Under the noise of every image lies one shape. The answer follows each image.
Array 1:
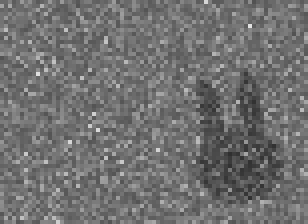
rabbit's head
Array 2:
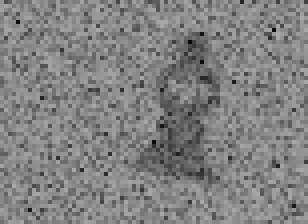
chess bishop
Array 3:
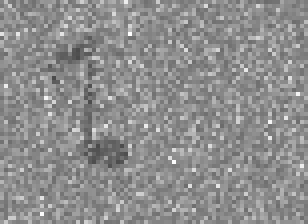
musical note
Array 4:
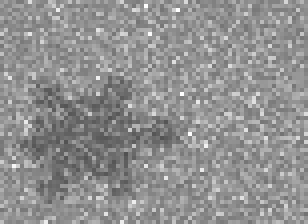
turtle
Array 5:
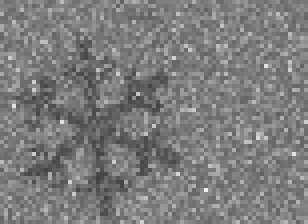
snowflake
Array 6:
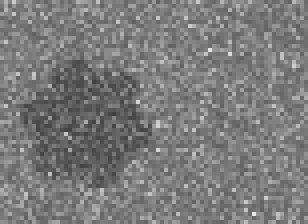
flower
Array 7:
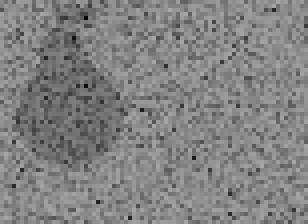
pear
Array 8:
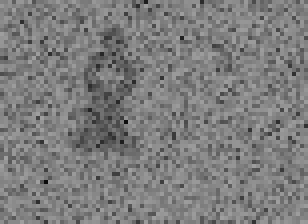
chess bishop
